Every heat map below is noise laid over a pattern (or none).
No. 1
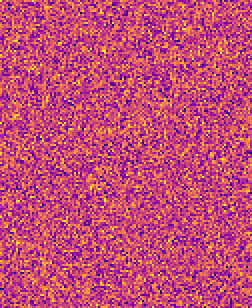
only noise
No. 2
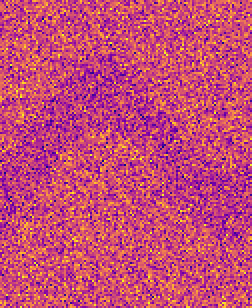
a wavy band
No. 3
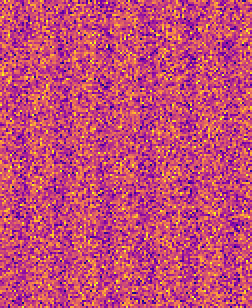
vertical stripes
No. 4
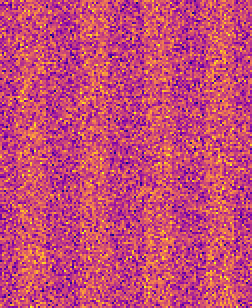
vertical stripes
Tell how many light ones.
4
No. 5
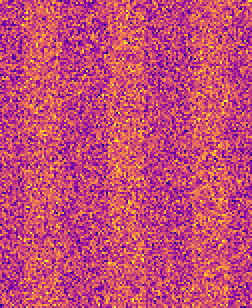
vertical stripes
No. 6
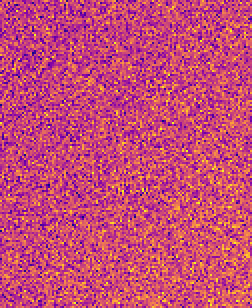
a smooth slope
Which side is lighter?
bottom right
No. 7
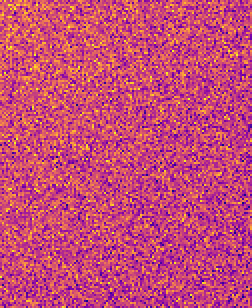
a smooth slope
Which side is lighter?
top left
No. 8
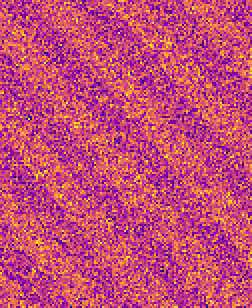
diagonal stripes
